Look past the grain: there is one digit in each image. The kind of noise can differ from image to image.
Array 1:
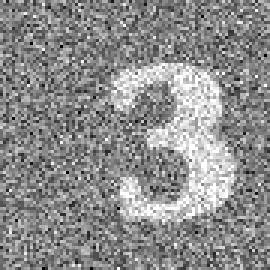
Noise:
independent entries
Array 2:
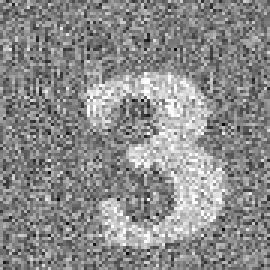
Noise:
low rank plus noise
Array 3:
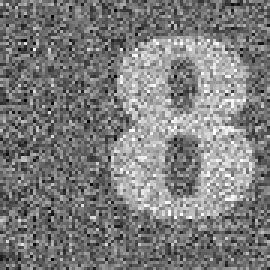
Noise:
low rank plus noise
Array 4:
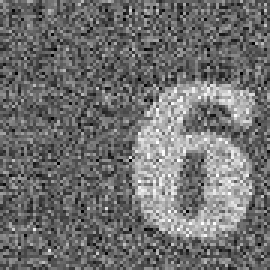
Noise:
low rank plus noise
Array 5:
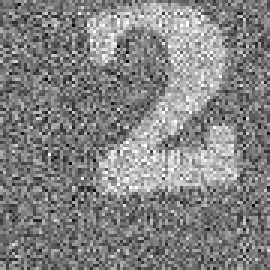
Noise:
low rank plus noise
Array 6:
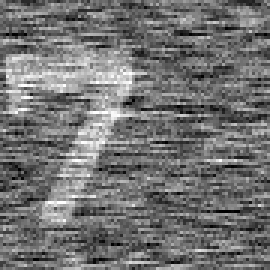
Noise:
streaked along the rows
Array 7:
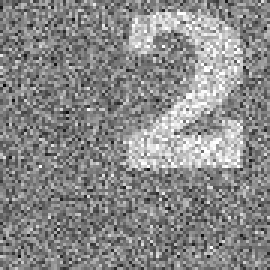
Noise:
independent entries
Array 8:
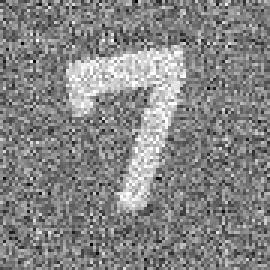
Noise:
low rank plus noise
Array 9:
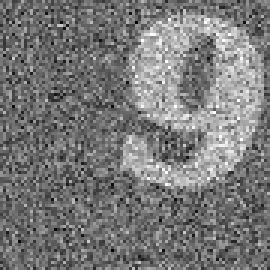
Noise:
low rank plus noise
